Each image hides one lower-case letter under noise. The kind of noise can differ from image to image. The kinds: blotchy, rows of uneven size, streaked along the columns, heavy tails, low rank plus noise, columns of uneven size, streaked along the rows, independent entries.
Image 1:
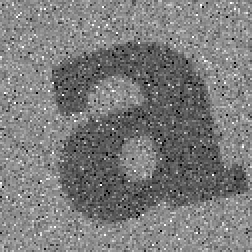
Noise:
heavy tails
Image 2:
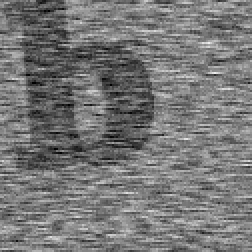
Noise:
streaked along the rows
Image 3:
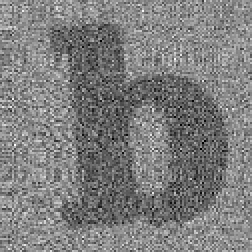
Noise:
low rank plus noise
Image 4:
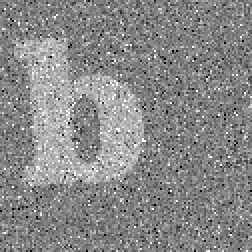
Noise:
heavy tails
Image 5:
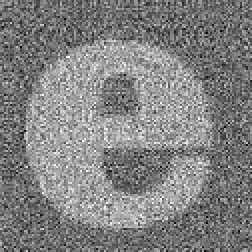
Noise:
low rank plus noise
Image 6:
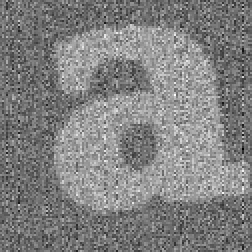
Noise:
columns of uneven size
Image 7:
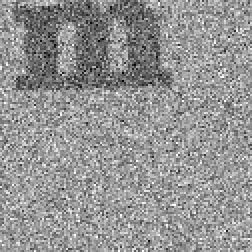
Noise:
independent entries
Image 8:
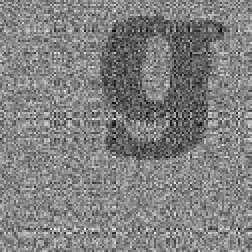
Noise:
low rank plus noise
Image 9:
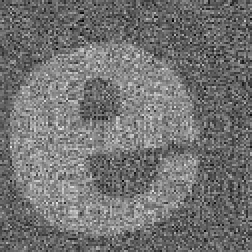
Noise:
low rank plus noise
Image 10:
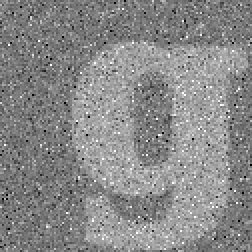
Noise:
heavy tails
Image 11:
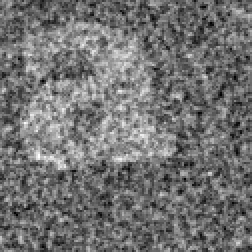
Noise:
blotchy
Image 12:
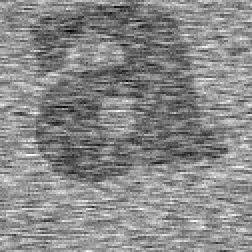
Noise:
streaked along the rows
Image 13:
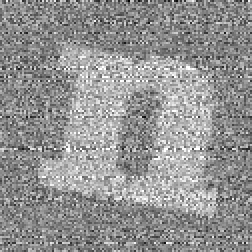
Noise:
rows of uneven size
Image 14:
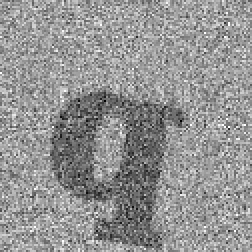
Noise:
low rank plus noise
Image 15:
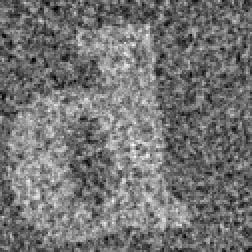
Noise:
blotchy
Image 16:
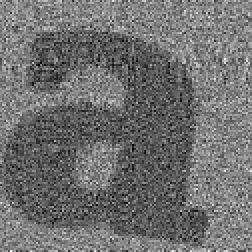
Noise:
low rank plus noise
